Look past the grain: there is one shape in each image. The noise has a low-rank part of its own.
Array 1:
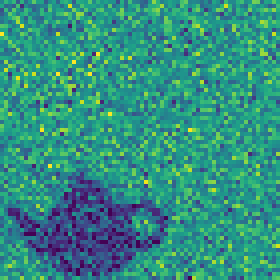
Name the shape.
teapot
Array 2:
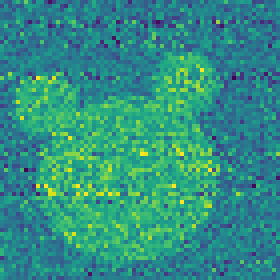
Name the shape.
bear's head
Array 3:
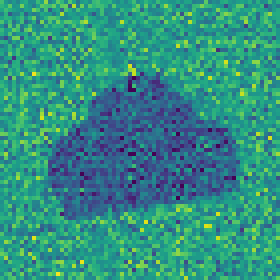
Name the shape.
cloud
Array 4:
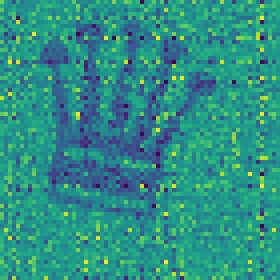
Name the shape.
chess queen
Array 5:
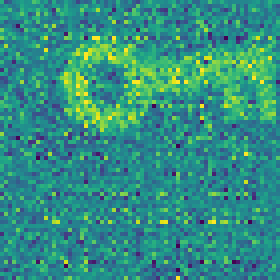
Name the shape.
key
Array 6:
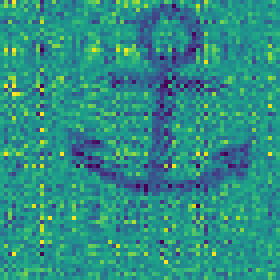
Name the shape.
anchor
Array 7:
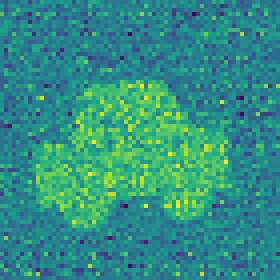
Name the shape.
car
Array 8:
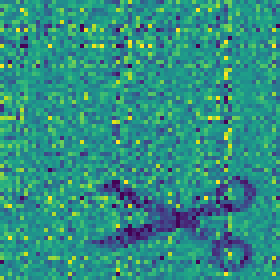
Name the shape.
pair of scissors
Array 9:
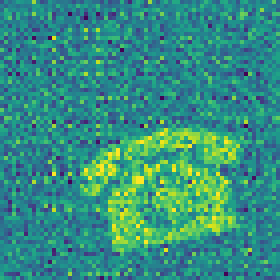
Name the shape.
telephone
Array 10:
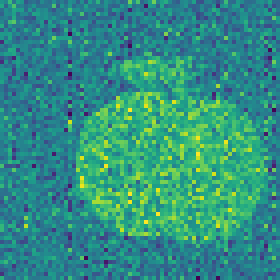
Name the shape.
apple
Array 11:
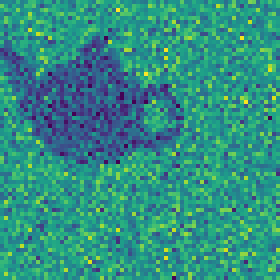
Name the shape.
teapot
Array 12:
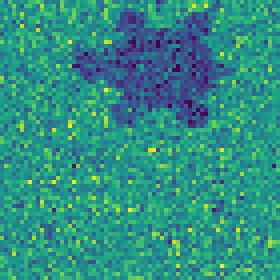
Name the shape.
turtle
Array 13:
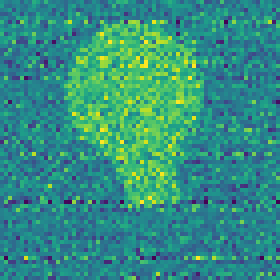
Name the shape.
light bulb
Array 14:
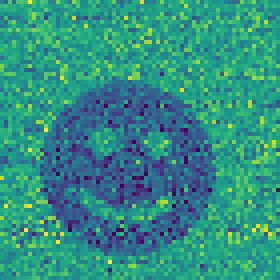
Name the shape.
smiling face
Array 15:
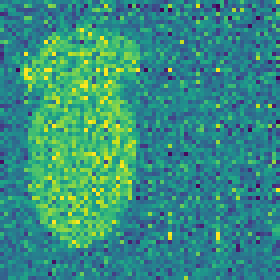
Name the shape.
footprint
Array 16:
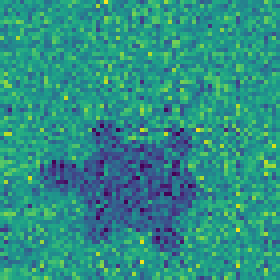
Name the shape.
turtle
